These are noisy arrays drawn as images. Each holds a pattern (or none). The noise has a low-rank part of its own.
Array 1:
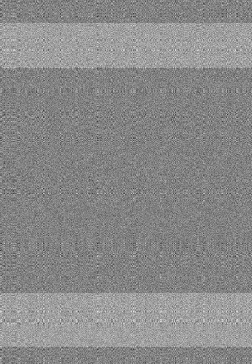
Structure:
bands of rows
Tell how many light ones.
2
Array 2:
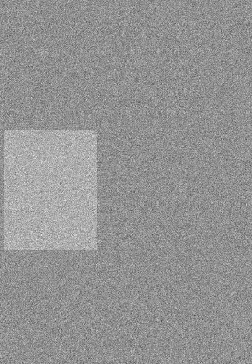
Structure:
one block
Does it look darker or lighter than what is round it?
lighter
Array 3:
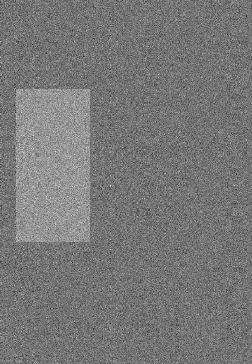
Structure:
one block
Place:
middle left
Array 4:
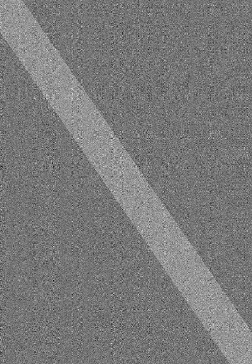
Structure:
a diagonal band
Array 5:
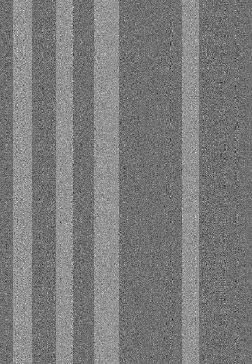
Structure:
bands of columns
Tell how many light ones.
4
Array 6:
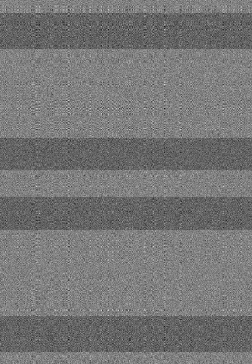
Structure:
bands of rows
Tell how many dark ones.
4
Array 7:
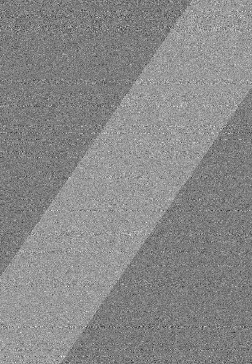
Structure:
a diagonal band
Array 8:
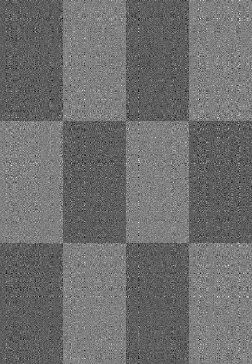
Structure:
a checkerboard
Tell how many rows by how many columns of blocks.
3 by 4
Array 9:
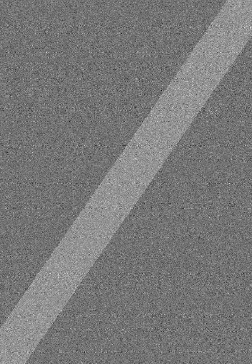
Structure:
a diagonal band
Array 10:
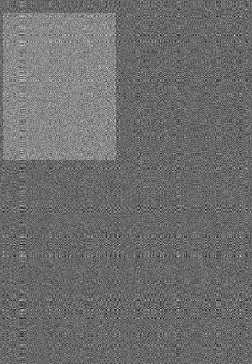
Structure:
one block
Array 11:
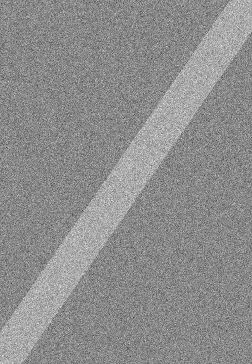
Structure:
a diagonal band
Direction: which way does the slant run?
bottom left to top right
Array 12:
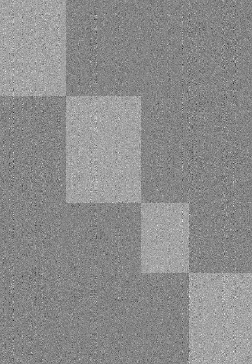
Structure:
blocks along the diagonal
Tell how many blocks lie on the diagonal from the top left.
4
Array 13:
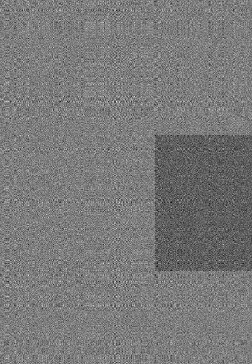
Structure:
one block
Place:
middle right
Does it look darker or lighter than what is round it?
darker
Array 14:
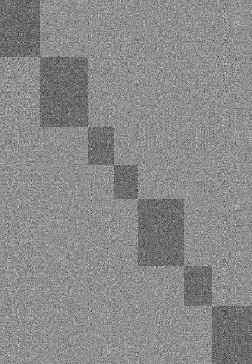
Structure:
blocks along the diagonal
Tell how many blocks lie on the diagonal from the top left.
7
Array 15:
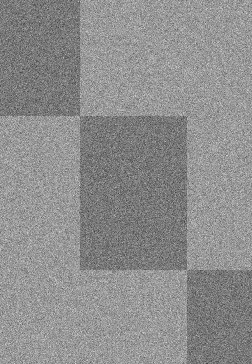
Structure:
blocks along the diagonal
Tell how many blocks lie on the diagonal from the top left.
3
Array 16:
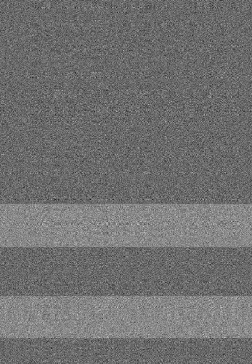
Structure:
bands of rows
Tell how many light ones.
2
